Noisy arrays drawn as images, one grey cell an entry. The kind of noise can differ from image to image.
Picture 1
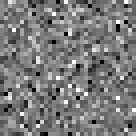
heavy tails
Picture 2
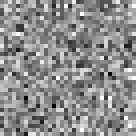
low rank plus noise
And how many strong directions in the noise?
three or four
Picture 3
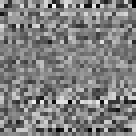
rows of uneven size
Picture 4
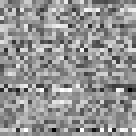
rows of uneven size
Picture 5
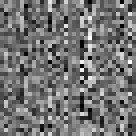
columns of uneven size
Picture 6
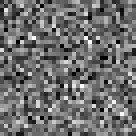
independent entries
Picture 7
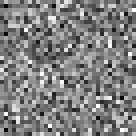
independent entries
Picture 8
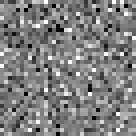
heavy tails
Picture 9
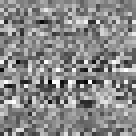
rows of uneven size
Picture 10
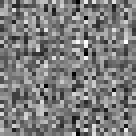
columns of uneven size
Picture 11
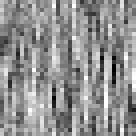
streaked along the columns
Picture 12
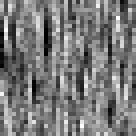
streaked along the columns
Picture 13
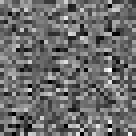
low rank plus noise
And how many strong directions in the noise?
three or four
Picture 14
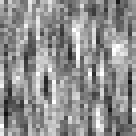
streaked along the columns
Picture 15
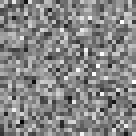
independent entries
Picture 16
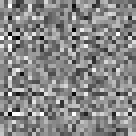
low rank plus noise
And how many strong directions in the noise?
one
